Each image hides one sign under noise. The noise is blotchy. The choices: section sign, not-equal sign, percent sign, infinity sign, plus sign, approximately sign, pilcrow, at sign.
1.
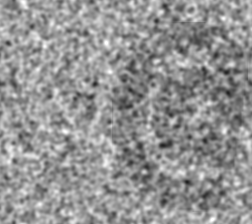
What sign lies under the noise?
at sign
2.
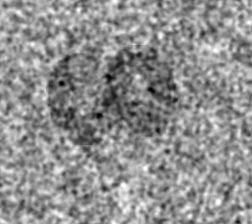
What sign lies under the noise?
infinity sign
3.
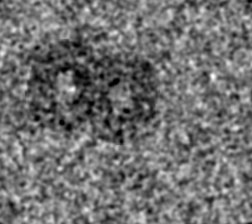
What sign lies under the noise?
infinity sign
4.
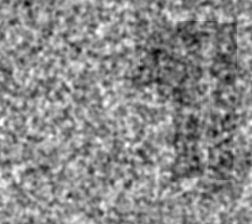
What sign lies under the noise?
pilcrow
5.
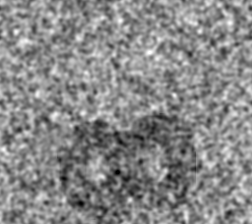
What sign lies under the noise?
infinity sign
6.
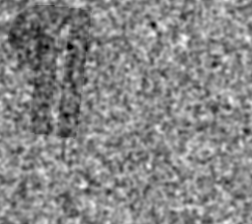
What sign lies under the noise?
pilcrow
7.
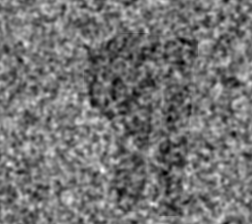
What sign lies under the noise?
pilcrow
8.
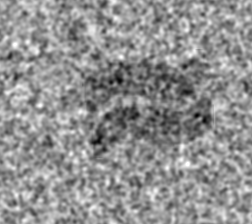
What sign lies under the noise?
approximately sign
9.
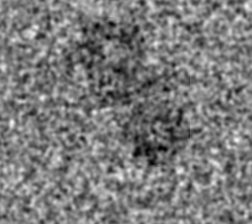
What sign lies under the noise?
percent sign
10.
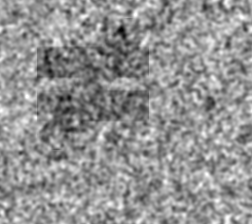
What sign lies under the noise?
not-equal sign
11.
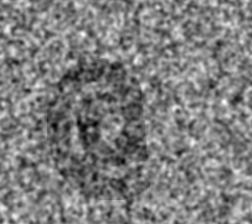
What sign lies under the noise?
at sign
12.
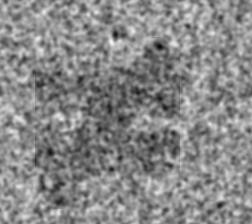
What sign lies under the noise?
not-equal sign
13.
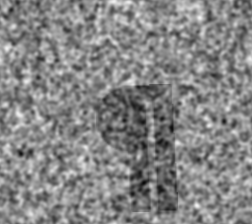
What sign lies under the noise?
pilcrow
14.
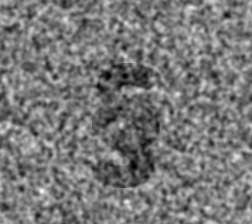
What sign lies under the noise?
section sign
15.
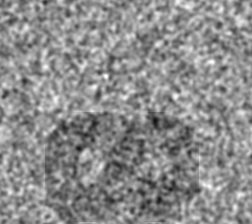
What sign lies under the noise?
infinity sign
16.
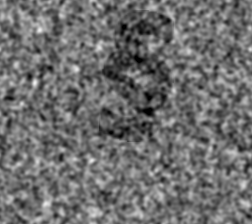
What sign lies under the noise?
section sign
